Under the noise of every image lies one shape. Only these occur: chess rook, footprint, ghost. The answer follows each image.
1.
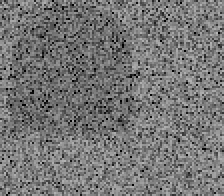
ghost
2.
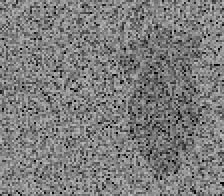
footprint
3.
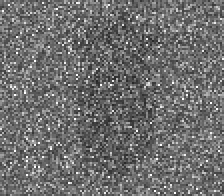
footprint
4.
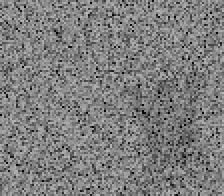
chess rook
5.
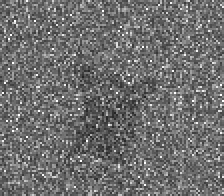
chess rook
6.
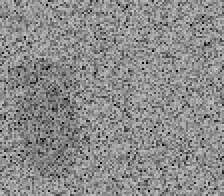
footprint
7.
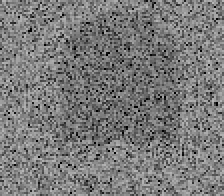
ghost
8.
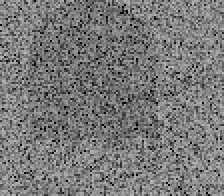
ghost
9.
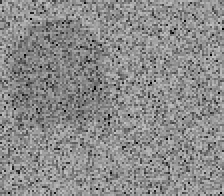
ghost
